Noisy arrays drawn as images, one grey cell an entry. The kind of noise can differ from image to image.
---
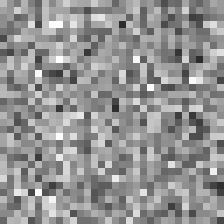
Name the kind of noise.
low rank plus noise
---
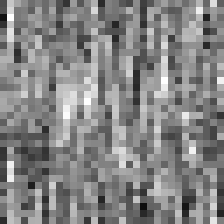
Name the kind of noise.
streaked along the columns
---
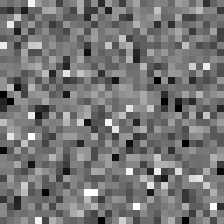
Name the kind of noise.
heavy tails
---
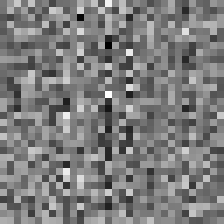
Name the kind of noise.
columns of uneven size
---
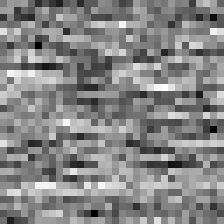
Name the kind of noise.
streaked along the rows
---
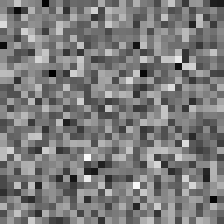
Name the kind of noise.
independent entries
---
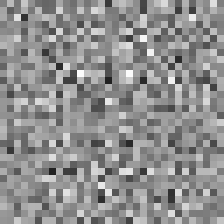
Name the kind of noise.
low rank plus noise
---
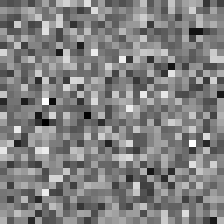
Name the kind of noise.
independent entries
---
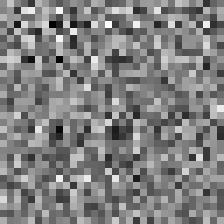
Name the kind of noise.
low rank plus noise
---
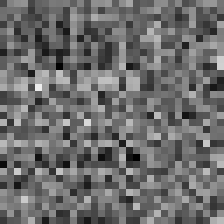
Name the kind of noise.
low rank plus noise
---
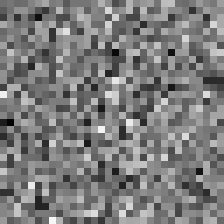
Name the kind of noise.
independent entries
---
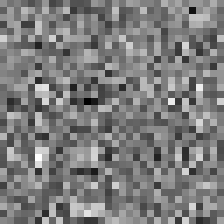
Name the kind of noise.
low rank plus noise
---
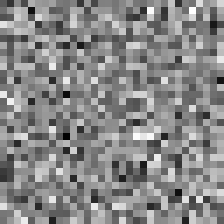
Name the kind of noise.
low rank plus noise
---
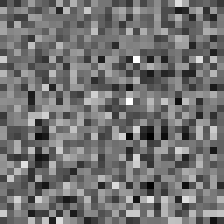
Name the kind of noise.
low rank plus noise
